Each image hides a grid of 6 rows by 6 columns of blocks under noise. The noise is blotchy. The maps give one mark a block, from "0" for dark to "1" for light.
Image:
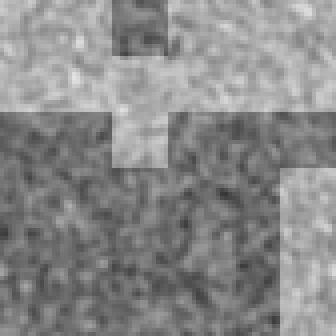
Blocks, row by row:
1 1 0 1 1 1
1 1 1 1 1 1
0 0 1 0 0 0
0 0 0 0 0 1
0 0 0 0 0 1
0 0 0 0 0 1
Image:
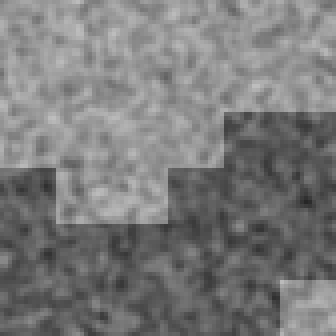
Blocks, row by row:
1 1 1 1 1 1
1 1 1 1 1 1
1 1 1 1 0 0
0 1 1 0 0 0
0 0 0 0 0 0
0 0 0 0 0 1
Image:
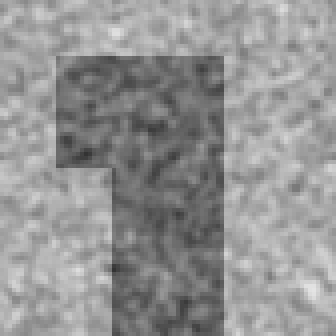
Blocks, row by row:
1 1 1 1 1 1
1 0 0 0 1 1
1 0 0 0 1 1
1 1 0 0 1 1
1 1 0 0 1 1
1 1 0 0 1 1
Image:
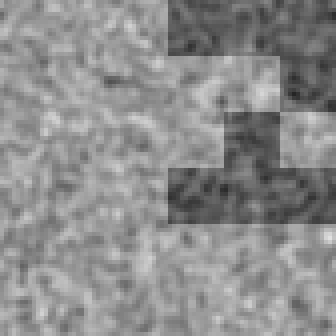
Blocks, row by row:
1 1 1 0 0 0
1 1 1 1 1 0
1 1 1 1 0 1
1 1 1 0 0 0
1 1 1 1 1 1
1 1 1 1 1 1
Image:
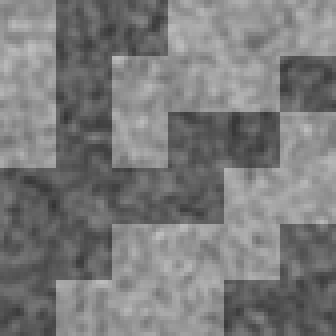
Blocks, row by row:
1 0 0 1 1 1
1 0 1 1 1 0
1 0 1 0 0 1
0 0 0 0 1 1
0 0 1 1 1 0
0 1 1 1 0 0
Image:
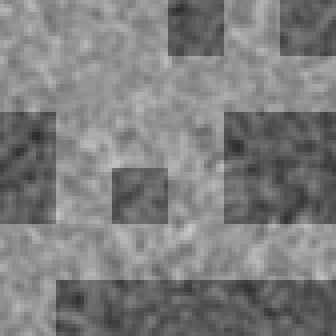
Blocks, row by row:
1 1 1 0 1 0
1 1 1 1 1 1
0 1 1 1 0 0
0 1 0 1 0 0
1 1 1 1 1 1
1 0 0 0 0 0
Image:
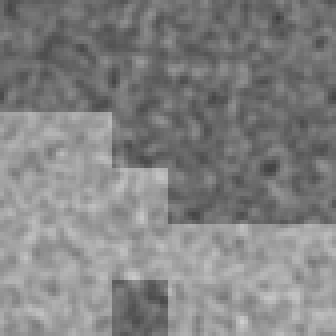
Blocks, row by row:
0 0 0 0 0 0
0 0 0 0 0 0
1 1 0 0 0 0
1 1 1 0 0 0
1 1 1 1 1 1
1 1 0 1 1 1
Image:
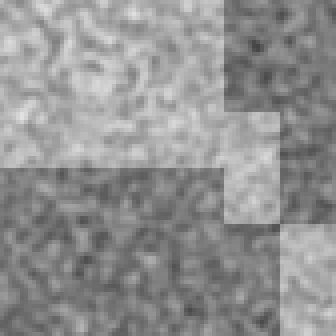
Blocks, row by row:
1 1 1 1 0 0
1 1 1 1 0 0
1 1 1 1 1 0
0 0 0 0 1 0
0 0 0 0 0 1
0 0 0 0 0 1
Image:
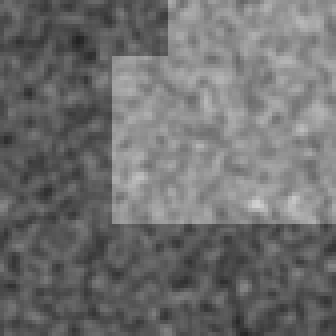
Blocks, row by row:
0 0 0 1 1 1
0 0 1 1 1 1
0 0 1 1 1 1
0 0 1 1 1 1
0 0 0 0 0 0
0 0 0 0 0 0
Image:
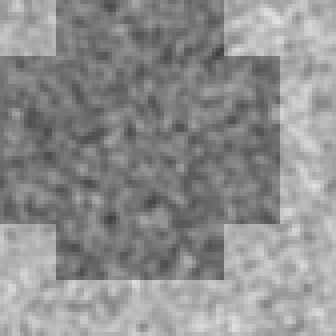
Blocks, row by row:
1 0 0 0 1 1
0 0 0 0 0 1
0 0 0 0 0 1
0 0 0 0 0 1
1 0 0 0 1 1
1 1 1 1 1 1
